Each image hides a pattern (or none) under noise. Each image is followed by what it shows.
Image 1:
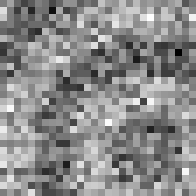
rings round one point
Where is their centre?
bottom right
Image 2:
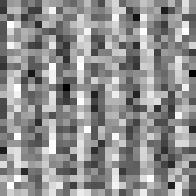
vertical stripes
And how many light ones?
6
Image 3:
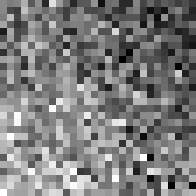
a smooth slope
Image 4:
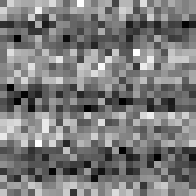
horizontal stripes
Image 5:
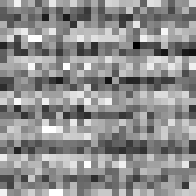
horizontal stripes
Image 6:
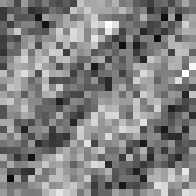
diagonal stripes
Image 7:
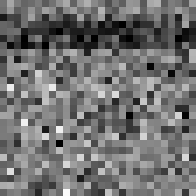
one horizontal stripe
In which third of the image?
top
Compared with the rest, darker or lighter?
darker
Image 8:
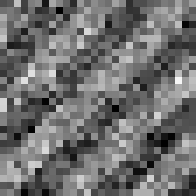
diagonal stripes
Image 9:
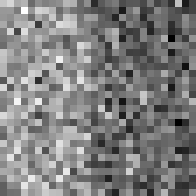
a sharp edge
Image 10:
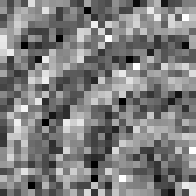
rings round one point
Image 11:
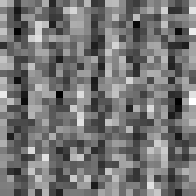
vertical stripes
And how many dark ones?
5
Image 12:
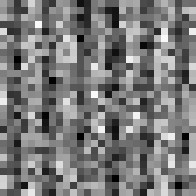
vertical stripes
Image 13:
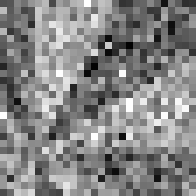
spokes from one point
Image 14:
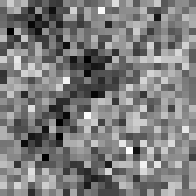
a wavy band
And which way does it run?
top to bottom
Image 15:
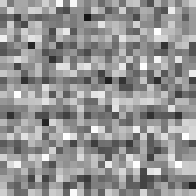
horizontal stripes
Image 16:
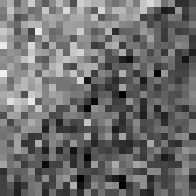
a sharp edge
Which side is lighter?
top left
